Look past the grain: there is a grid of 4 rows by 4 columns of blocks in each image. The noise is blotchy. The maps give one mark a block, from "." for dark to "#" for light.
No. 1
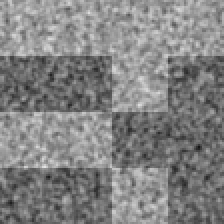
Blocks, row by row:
# # # #
. . # .
# # . .
. . # .
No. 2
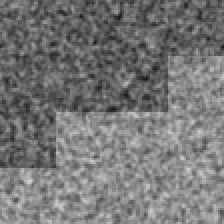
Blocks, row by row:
. . . .
. . . #
. # # #
# # # #
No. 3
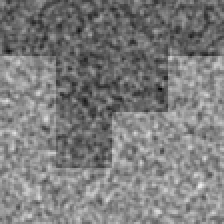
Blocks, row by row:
. . . .
# . . #
# . # #
# # # #
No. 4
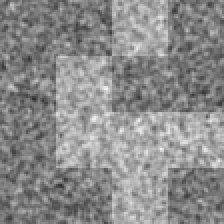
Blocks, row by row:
. . # .
. # . .
. # # #
. . # .
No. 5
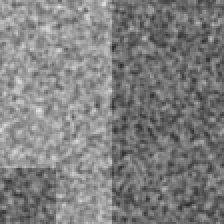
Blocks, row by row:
# # . .
# # . .
# # . .
. # . .
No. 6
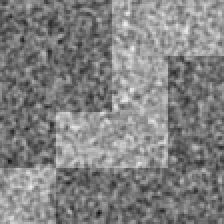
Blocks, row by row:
. . # #
. . # .
. # # .
# . . .
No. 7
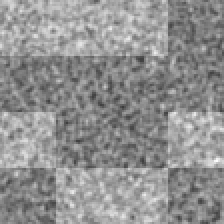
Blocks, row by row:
# # # .
. . . .
# . . #
. # # .
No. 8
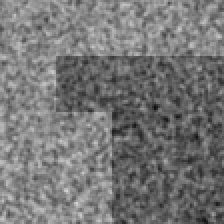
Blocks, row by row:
# # # #
# . . .
# # . .
# # . .
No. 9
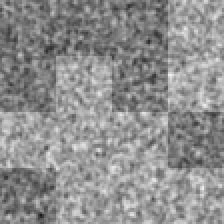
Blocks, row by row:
. . . #
. # . #
# # # .
. # # #
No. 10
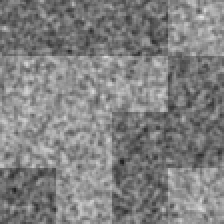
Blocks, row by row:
. . . #
# # # .
# # . .
. # . #
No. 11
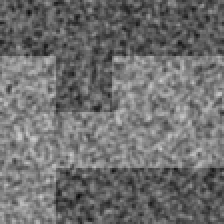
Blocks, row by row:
. . . .
# . # #
# # # #
# . . .
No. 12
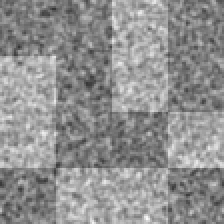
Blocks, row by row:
. . # .
# . # .
# . . #
. # # .
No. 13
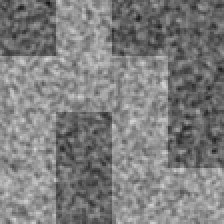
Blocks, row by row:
. # . .
# # # .
# . # .
# . # #
